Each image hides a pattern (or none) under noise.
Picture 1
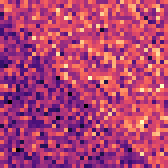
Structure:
a sharp edge
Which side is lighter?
top right
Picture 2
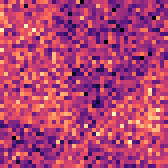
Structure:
spokes from one point
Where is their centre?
bottom middle
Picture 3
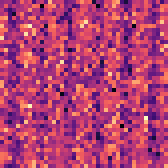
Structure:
vertical stripes
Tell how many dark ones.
6
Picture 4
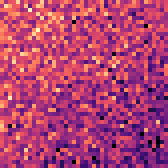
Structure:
a smooth slope
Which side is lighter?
top left
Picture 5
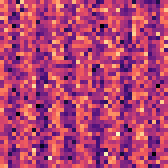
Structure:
vertical stripes
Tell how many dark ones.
6
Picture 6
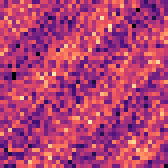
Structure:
diagonal stripes
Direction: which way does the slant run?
bottom left to top right
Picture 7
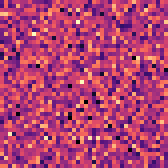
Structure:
only noise
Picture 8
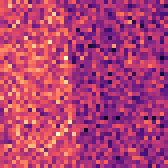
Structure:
a sharp edge
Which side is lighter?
left
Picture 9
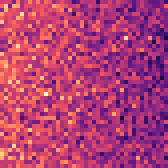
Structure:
a smooth slope
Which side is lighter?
left
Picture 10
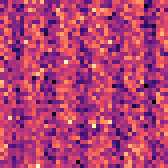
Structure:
vertical stripes
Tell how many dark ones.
5
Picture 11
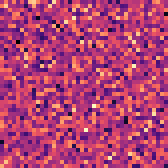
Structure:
only noise
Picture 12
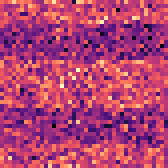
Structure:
horizontal stripes
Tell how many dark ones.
2
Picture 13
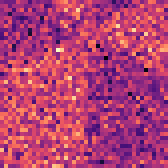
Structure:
spokes from one point
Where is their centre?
top middle
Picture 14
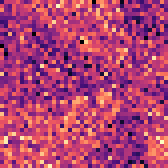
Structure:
spokes from one point
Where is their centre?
middle right
